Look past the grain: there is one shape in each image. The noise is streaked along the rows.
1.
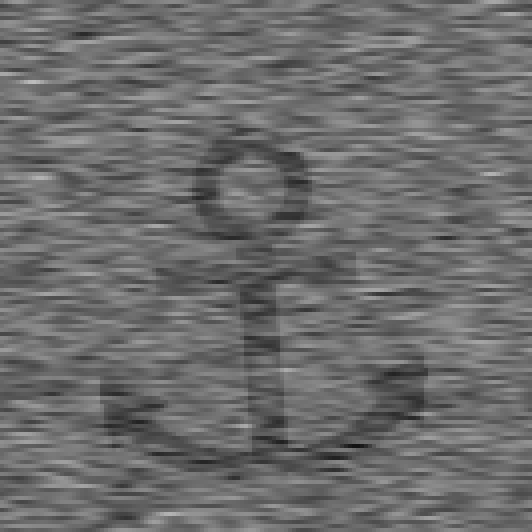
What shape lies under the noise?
anchor
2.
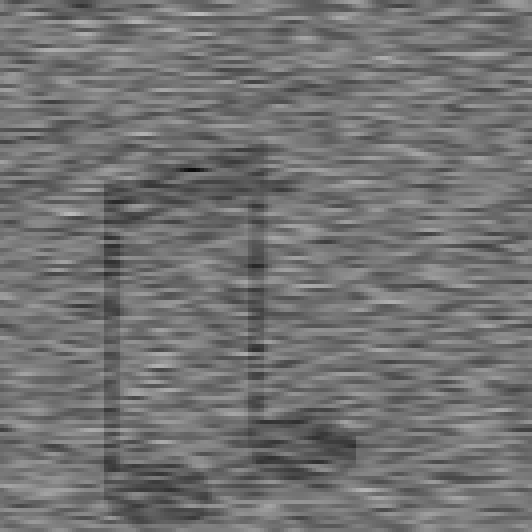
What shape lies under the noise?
pair of musical notes
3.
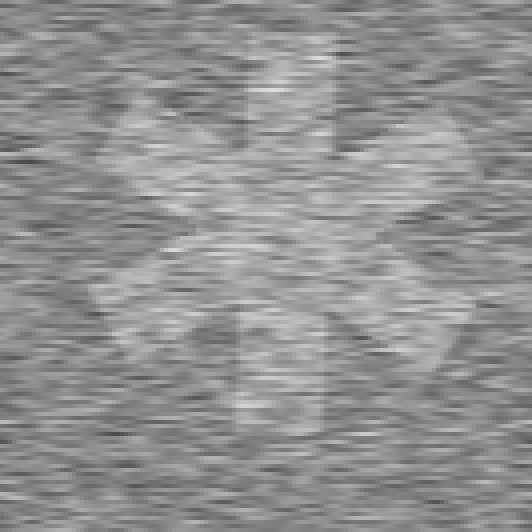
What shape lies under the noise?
asterisk
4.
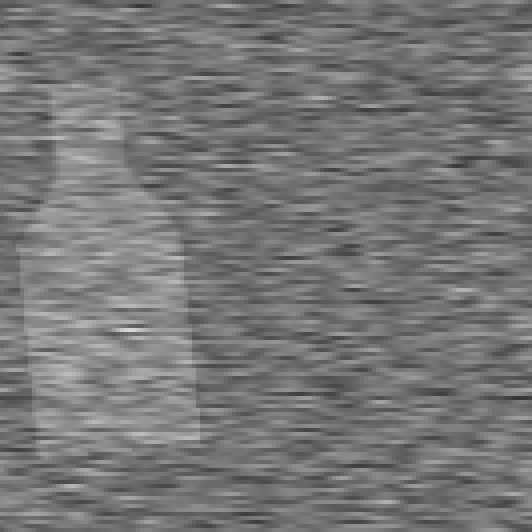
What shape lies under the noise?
bottle
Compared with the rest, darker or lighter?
lighter
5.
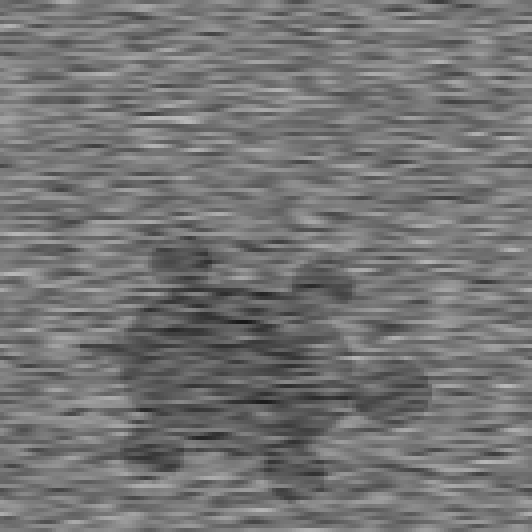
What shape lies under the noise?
turtle
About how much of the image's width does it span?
two thirds
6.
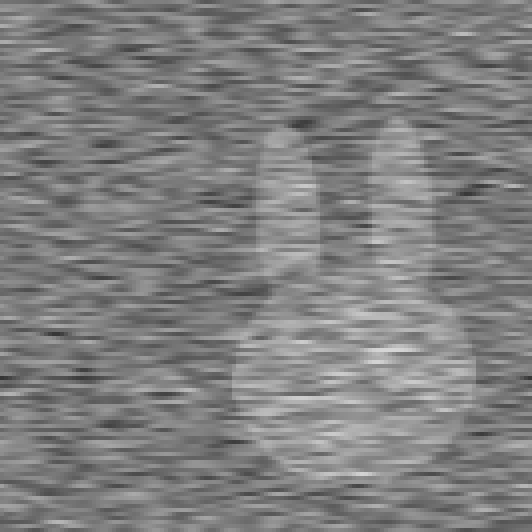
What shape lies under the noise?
rabbit's head
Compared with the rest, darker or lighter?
lighter
